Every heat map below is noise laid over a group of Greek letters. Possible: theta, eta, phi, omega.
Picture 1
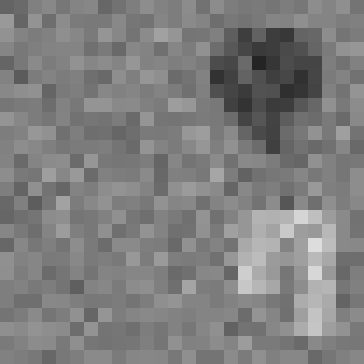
top right: dark phi; bottom right: light eta
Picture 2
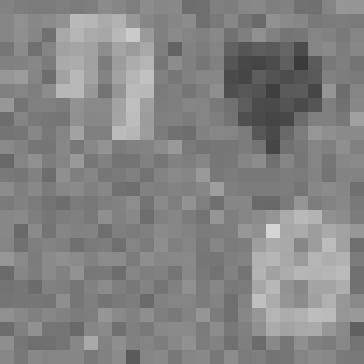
top left: light eta; top right: dark phi; bottom right: light theta
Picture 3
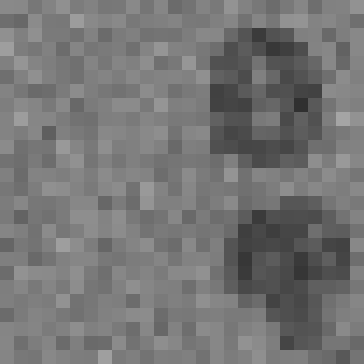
top right: dark theta; bottom right: dark phi
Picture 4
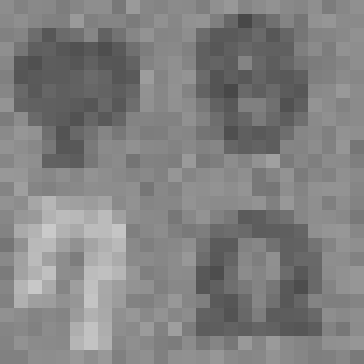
top left: dark phi; top right: dark theta; bottom left: light eta; bottom right: dark omega
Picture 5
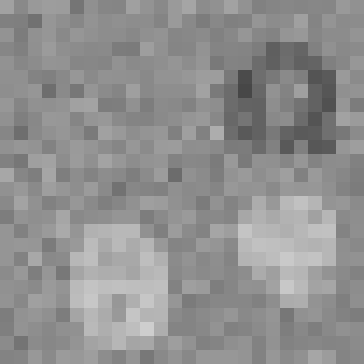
top right: dark omega; bottom left: light theta; bottom right: light phi
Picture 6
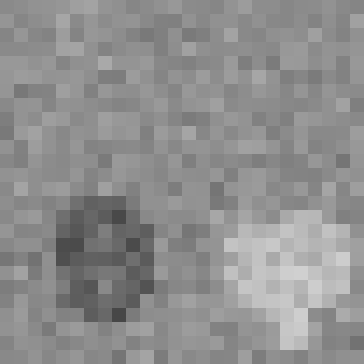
bottom left: dark theta; bottom right: light phi
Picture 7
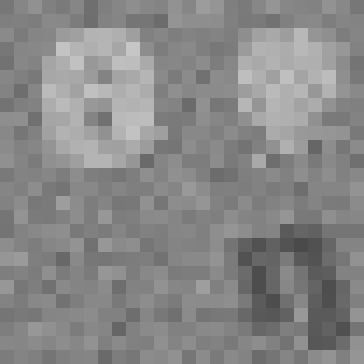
top left: light theta; top right: light phi; bottom right: dark eta
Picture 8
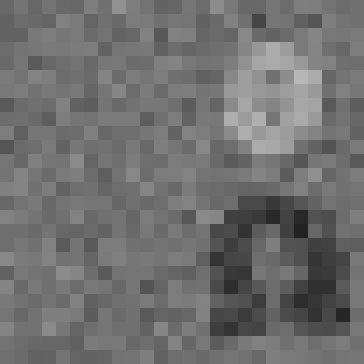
top right: light theta; bottom right: dark omega
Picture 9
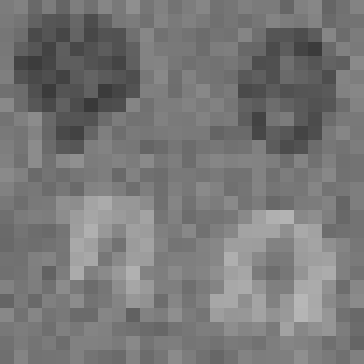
top left: dark phi; top right: dark theta; bottom left: light eta; bottom right: light omega
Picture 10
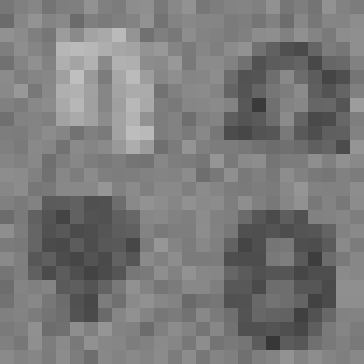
top left: light eta; top right: dark omega; bottom left: dark phi; bottom right: dark theta
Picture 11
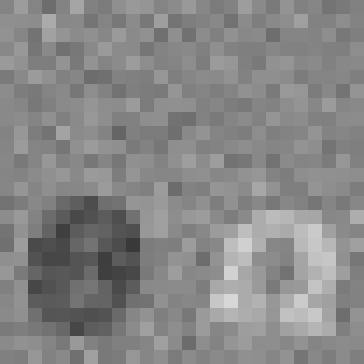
bottom left: dark theta; bottom right: light omega
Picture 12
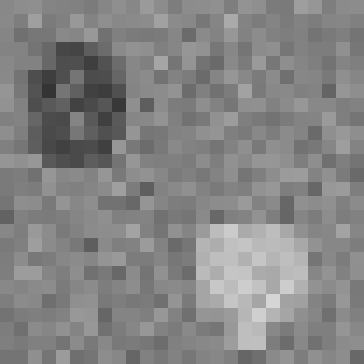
top left: dark theta; bottom right: light phi
